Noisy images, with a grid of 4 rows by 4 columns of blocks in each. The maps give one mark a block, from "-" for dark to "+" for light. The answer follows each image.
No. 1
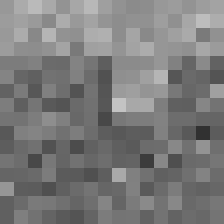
+ + + +
- - + -
- - - -
- - - -
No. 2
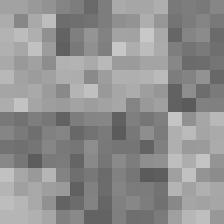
+ - + -
+ + + -
- - - +
+ - - +
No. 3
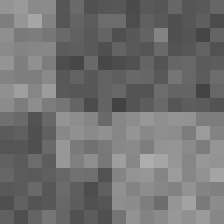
+ - - -
+ - - -
- + + +
- - + +
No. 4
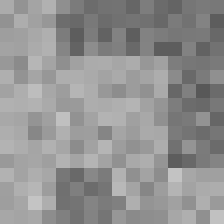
+ - - -
+ + + -
+ + + -
+ - + +
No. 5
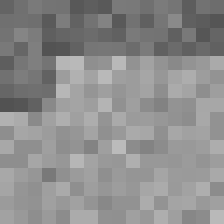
- - - -
- + + +
+ + + +
+ + + +
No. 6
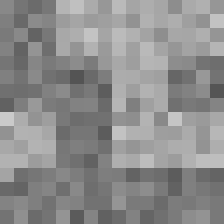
- + + +
- - + -
+ - + +
- - - -
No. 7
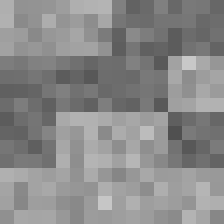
+ + - -
- - - +
- + + -
+ + + +
